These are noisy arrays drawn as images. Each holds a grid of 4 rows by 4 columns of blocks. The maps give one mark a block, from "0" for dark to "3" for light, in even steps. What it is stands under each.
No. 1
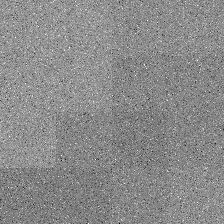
3 3 2 2
3 3 1 1
3 1 0 1
0 0 1 2
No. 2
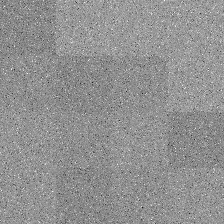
0 3 3 3
1 0 1 3
2 1 2 0
2 0 1 2
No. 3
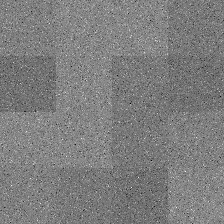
2 3 3 1
0 3 1 0
3 3 1 2
2 1 0 3
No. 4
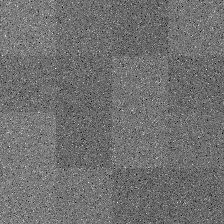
3 1 0 2
1 0 2 0
3 0 2 1
3 2 0 0
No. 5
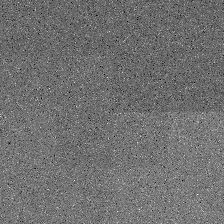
0 0 0 0
1 1 0 0
2 1 2 3
2 2 3 3
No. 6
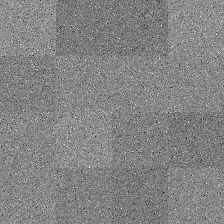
3 0 0 3
1 2 2 2
2 3 1 0
2 1 0 2
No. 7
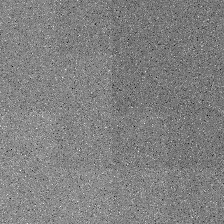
2 1 0 0
2 2 0 0
3 2 1 0
3 3 2 1
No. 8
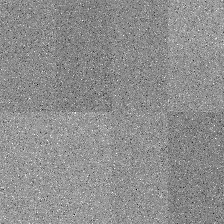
1 0 1 3
1 0 1 2
3 3 2 0
3 3 2 0
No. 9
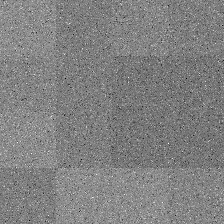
3 1 2 1
2 1 0 0
3 1 0 0
1 3 3 2
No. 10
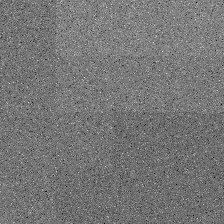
1 3 3 3
1 2 2 2
1 1 0 0
1 0 0 0
